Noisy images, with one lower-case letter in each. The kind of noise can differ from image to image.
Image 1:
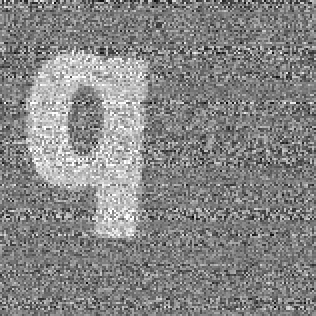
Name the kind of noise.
rows of uneven size
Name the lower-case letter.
q
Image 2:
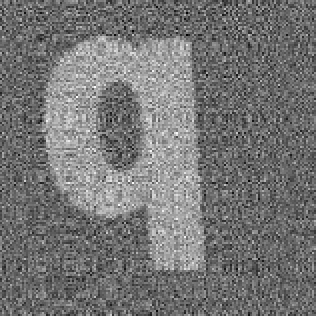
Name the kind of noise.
low rank plus noise
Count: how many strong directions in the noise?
two
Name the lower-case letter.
q
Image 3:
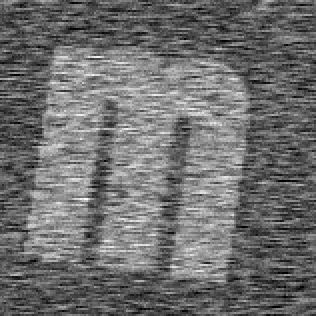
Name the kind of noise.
streaked along the rows
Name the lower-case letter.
m
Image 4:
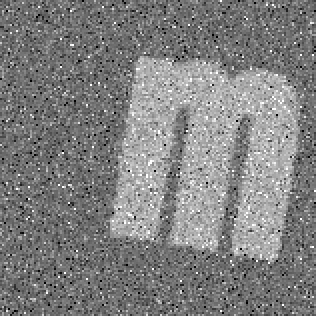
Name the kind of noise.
heavy tails
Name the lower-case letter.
m
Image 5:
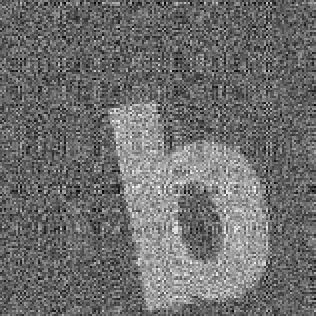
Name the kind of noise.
low rank plus noise
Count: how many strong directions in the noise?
one
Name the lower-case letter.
b
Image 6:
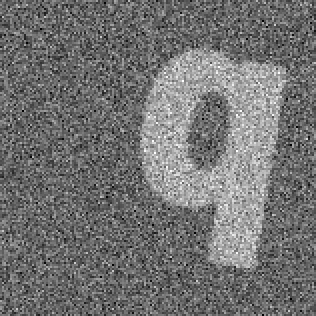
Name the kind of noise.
independent entries
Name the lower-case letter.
q
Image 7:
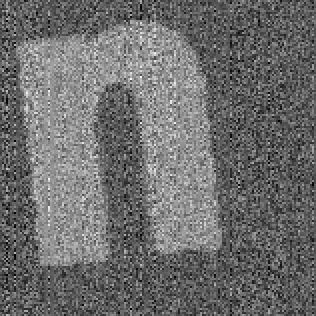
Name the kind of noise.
columns of uneven size
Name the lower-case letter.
n
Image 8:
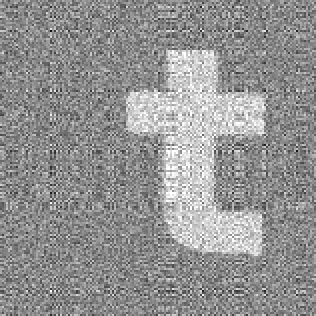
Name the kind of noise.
low rank plus noise
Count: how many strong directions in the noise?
one
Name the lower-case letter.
t
